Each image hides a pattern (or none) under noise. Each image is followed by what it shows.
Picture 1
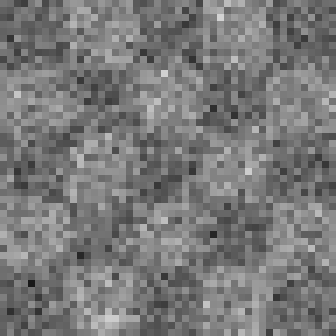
a checkerboard
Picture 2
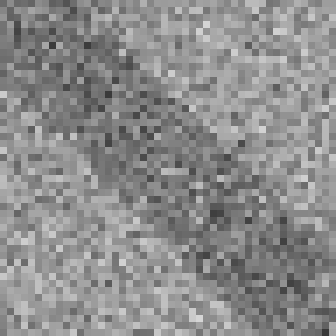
a diagonal band
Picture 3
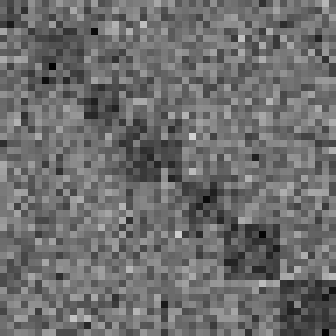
blocks along the diagonal
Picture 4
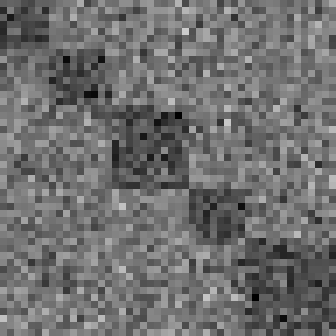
blocks along the diagonal
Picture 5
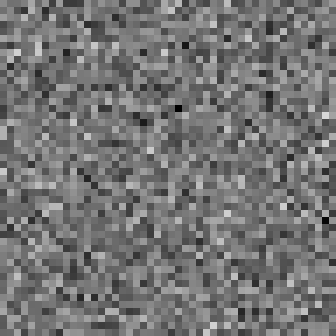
only noise
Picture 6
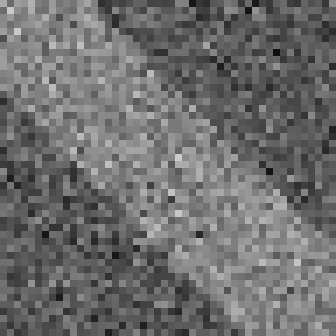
a diagonal band
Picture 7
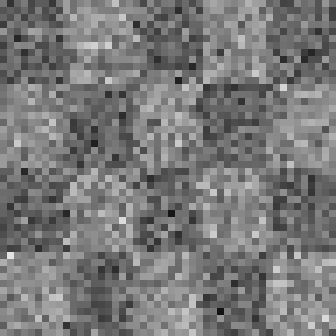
a checkerboard
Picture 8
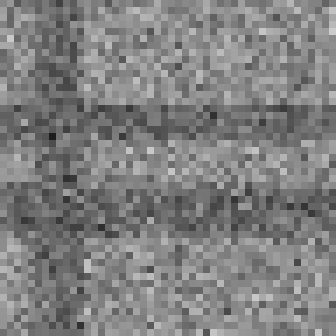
bands of rows crossing bands of columns
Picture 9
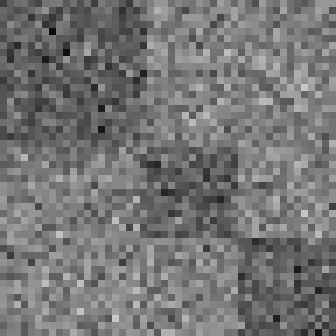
blocks along the diagonal
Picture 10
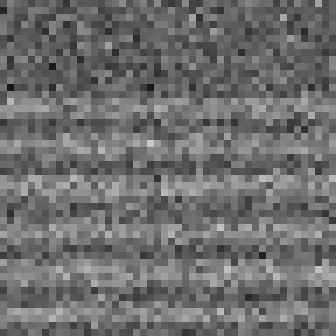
bands of rows
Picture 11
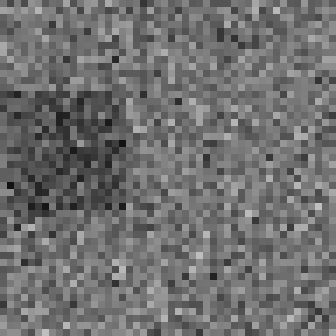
one block
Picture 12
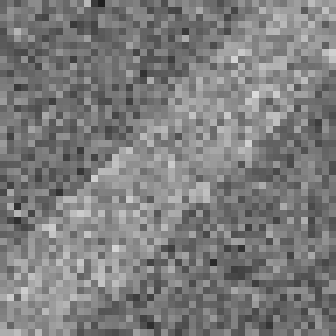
a diagonal band
